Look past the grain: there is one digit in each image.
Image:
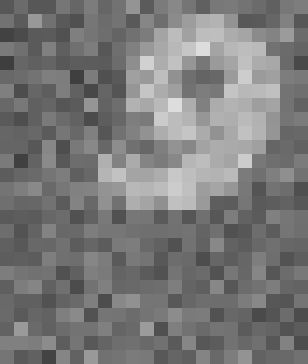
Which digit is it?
9
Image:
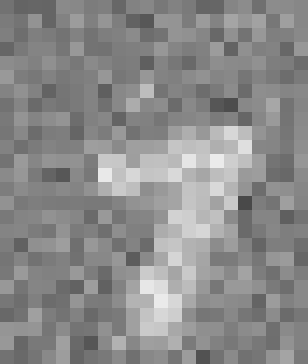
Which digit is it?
7
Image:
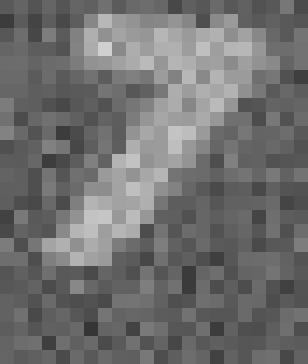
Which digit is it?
7
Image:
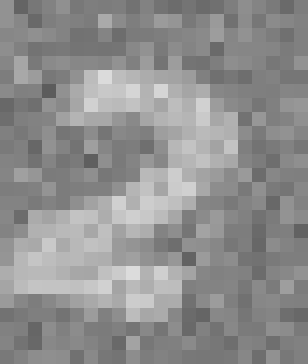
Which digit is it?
2
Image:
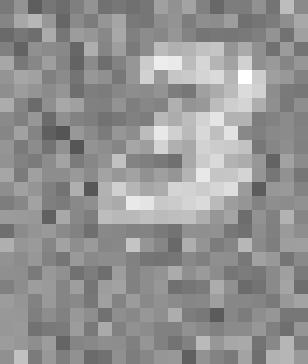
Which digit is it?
3
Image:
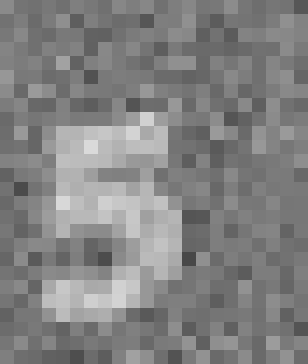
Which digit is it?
5
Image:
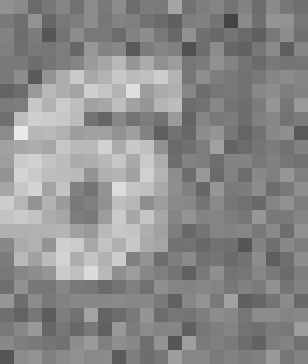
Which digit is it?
6
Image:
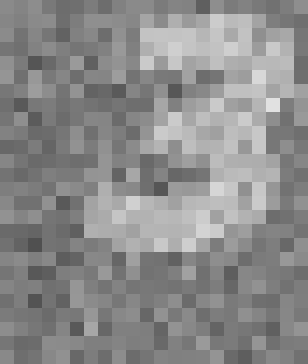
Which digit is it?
3
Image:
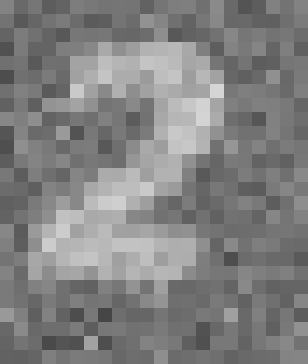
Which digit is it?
2
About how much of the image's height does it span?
two thirds
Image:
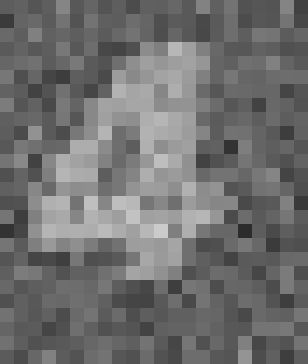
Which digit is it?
4
